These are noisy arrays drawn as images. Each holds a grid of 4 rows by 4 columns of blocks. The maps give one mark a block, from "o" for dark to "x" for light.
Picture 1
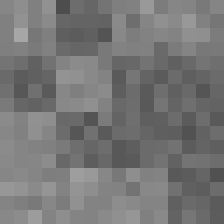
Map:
xoxx
oxoo
xooo
xxxo
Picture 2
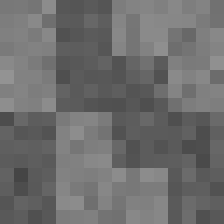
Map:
xoxx
xoox
oxoo
oxxo
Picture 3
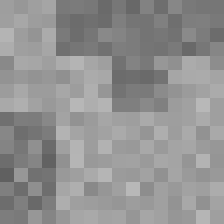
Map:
xooo
xxox
oxxx
oxxx
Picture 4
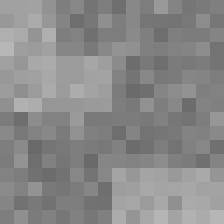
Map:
xooo
xxoo
oooo
ooxx
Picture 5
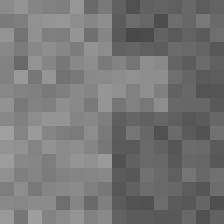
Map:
xxoo
xxxo
xxoo
xxoo
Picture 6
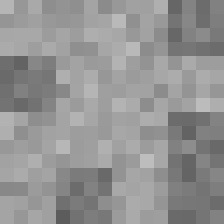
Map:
xxxo
oxxx
xxxo
xoxo
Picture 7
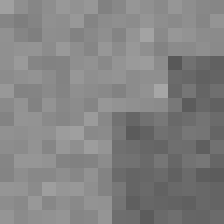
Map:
xxxx
xxxo
xxoo
xxoo
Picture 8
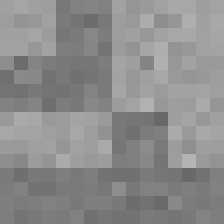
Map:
xoxx
ooxx
xxox
oooo
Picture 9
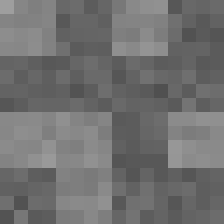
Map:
xoxo
oooo
xxox
oxoo
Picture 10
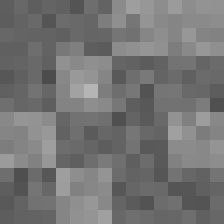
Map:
ooxx
oxoo
xoox
oxoo
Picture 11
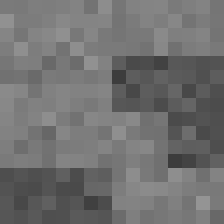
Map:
xxxx
xxoo
xxxo
ooxx
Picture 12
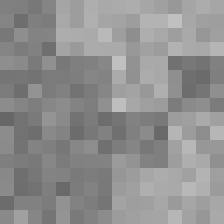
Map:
oxxx
ooxo
ooox
ooxx
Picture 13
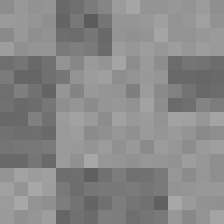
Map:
xoxx
oxxo
oxxx
xoox
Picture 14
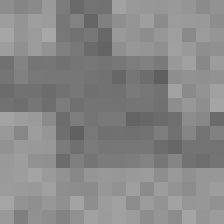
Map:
xoxx
ooox
xooo
xxxx
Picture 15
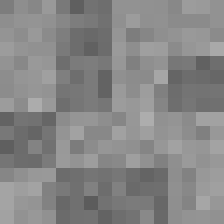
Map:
xoxx
xoxo
oxxx
xoox
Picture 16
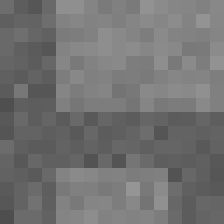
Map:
oxxx
oxxx
oooo
oxxo
